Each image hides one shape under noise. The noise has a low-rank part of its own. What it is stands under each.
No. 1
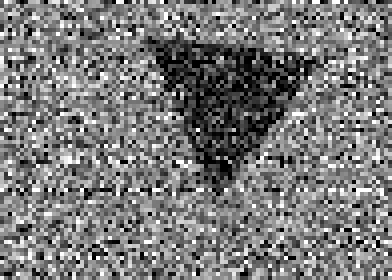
triangle
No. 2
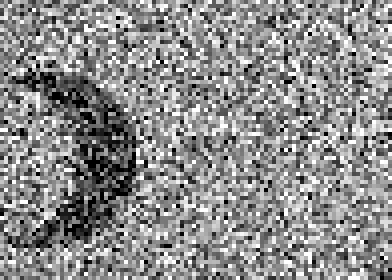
crescent
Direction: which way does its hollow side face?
left
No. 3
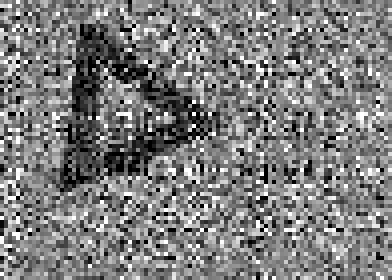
triangle frame
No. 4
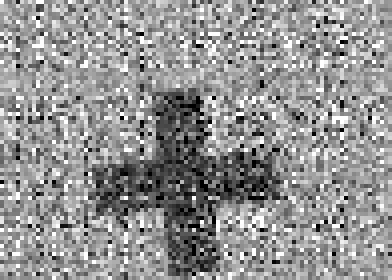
cross
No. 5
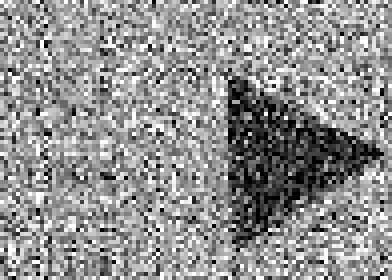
triangle
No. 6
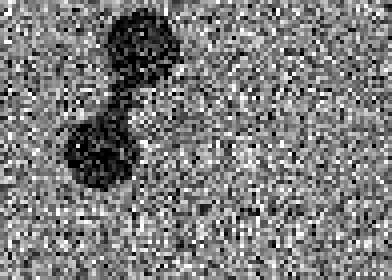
dumbbell
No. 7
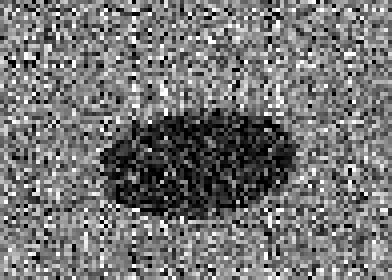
ellipse
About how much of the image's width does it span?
half
